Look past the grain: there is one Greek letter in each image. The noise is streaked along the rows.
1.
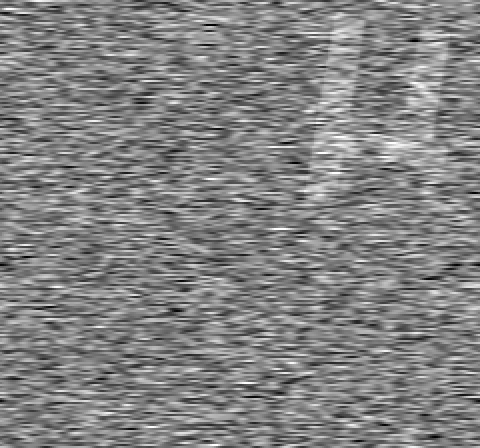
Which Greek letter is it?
mu
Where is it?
top right
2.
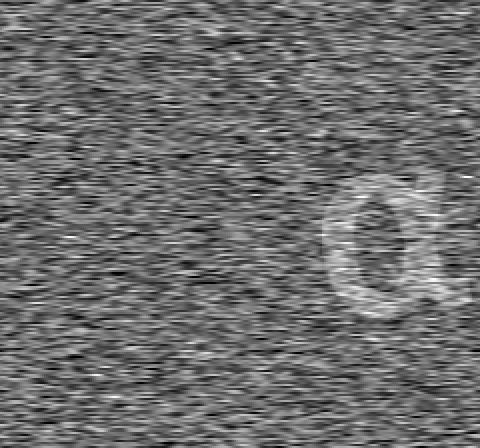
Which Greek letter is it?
alpha
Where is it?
middle right
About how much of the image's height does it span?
a third
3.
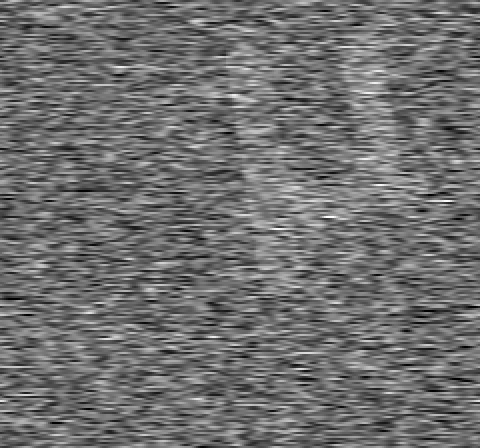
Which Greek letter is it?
mu
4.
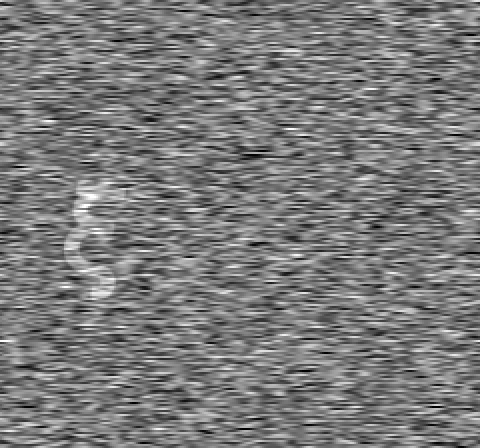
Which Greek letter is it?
xi
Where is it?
middle left
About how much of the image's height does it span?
a quarter
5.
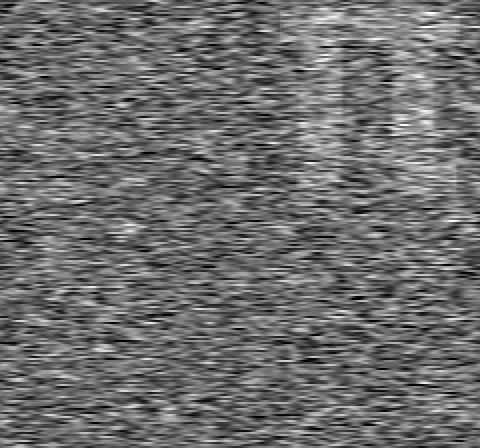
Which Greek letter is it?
pi
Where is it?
top right
